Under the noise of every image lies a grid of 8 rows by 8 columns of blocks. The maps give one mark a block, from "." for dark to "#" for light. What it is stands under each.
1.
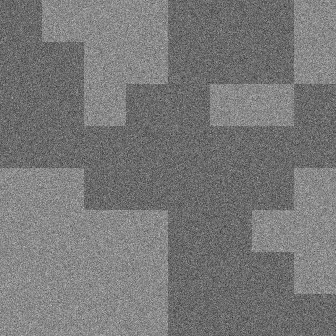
. # # # . . . #
. . # # . . . #
. . # . . # # .
. . . . . . . .
# # . . . . . #
# # # # . . # #
# # # # . . . #
# # # # . . . .
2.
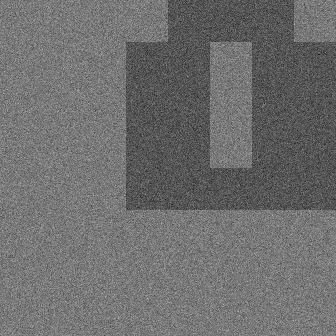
# # # # . . . #
# # # . . # . .
# # # . . # . .
# # # . . # . .
# # # . . . . .
# # # # # # # #
# # # # # # # #
# # # # # # # #
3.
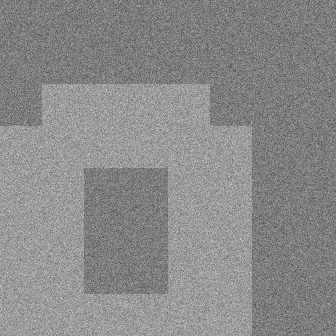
. . . . . . . .
. . . . . . . .
. # # # # . . .
# # # # # # . .
# # . . # # . .
# # . . # # . .
# # . . # # . .
# # # # # # . .
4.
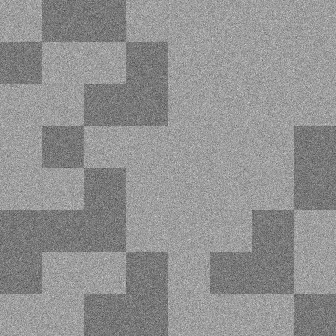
# . . # # # # #
. # # . # # # #
# # . . # # # #
# . # # # # # .
# # . # # # # .
. . . # # # . #
. # # . # . . #
# # . . # # # .
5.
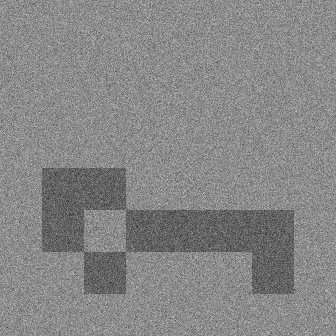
# # # # # # # #
# # # # # # # #
# # # # # # # #
# # # # # # # #
# . . # # # # #
# . # . . . . #
# # . # # # . #
# # # # # # # #
